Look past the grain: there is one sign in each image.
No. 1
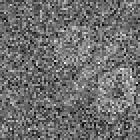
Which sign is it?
percent sign
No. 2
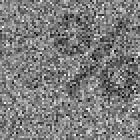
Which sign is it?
percent sign
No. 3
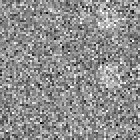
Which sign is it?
colon
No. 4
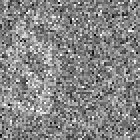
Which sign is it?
section sign
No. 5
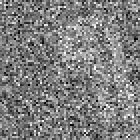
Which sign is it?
pilcrow
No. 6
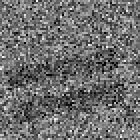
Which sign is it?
equals sign
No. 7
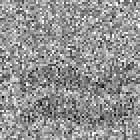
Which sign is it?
approximately sign
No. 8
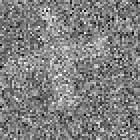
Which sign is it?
plus sign
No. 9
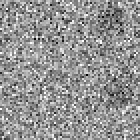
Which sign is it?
colon
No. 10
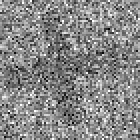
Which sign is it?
plus sign
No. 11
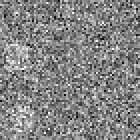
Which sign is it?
colon
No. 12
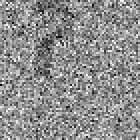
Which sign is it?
question mark
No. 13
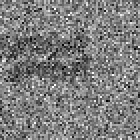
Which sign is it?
approximately sign
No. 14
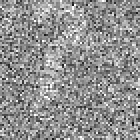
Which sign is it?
question mark
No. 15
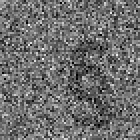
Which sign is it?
section sign
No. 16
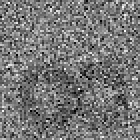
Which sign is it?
infinity sign
